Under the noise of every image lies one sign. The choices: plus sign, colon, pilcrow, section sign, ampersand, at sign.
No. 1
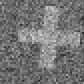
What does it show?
light plus sign
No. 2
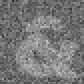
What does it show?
light ampersand
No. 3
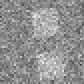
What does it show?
light colon
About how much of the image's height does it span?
nearly all
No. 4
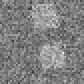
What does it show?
light colon
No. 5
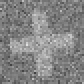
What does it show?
light plus sign
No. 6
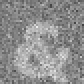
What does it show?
light ampersand
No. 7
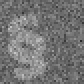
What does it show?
light section sign
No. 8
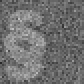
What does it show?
light section sign
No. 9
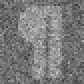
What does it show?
light pilcrow
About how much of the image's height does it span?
nearly all
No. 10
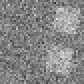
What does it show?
light colon
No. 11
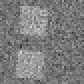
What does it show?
light colon
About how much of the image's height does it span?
nearly all
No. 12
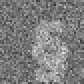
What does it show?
light section sign
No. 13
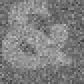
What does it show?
light ampersand
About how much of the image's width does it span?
nearly all
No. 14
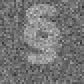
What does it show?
light section sign
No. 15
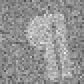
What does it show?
light pilcrow
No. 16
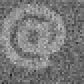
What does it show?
light at sign
